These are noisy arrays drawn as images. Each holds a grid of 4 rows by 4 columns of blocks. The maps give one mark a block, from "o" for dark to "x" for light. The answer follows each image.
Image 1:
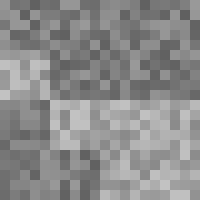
o o o o
x o o o
o x x x
o o x x
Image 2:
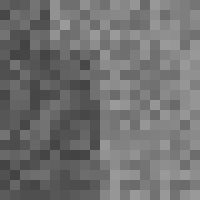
o x x x
o o x x
o o x x
o o x x
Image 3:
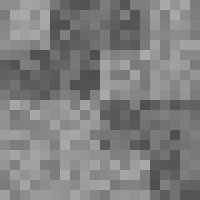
x o o x
o o x x
x x o o
x x x o
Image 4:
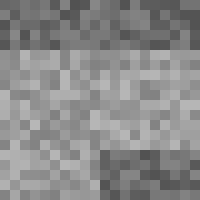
o o o o
x x x x
x x x x
x x o o
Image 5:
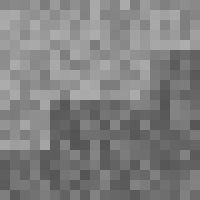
x x x x
x x x o
x o o o
o o o o
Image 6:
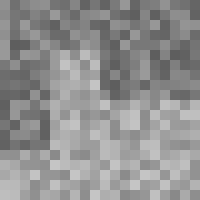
o o o o
o x o o
o x x x
x x x x
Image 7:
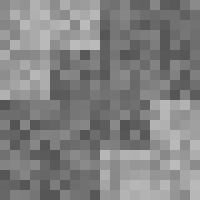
x x o o
x o o o
o o o x
o o x x
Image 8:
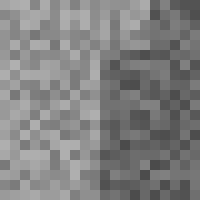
x x x o
x x o o
x x o o
x x o o
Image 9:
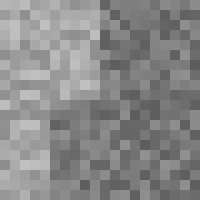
x x o o
x x o o
x o o o
x o o o
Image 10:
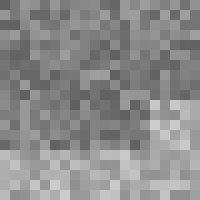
o o o o
o o o o
o o o x
x x x x
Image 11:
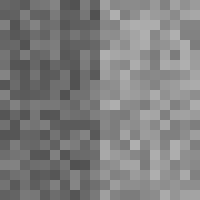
o o x x
o o x x
o o x x
o o x x
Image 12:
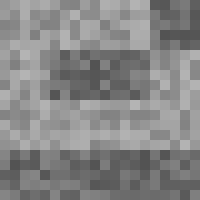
x x x o
x o o x
x x x x
o o o o
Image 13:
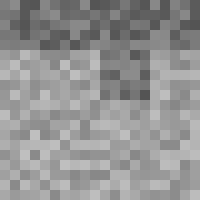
o o o o
x x o x
x x x x
x x x x
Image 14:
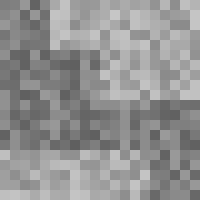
o x x x
o o x x
o o o o
x x x o
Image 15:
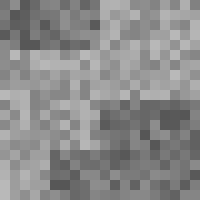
o o x x
x x x x
x x o o
x o o o
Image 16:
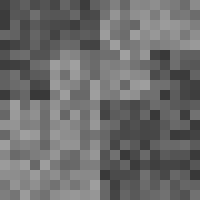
o o x x
o x x o
x x o o
x x o o
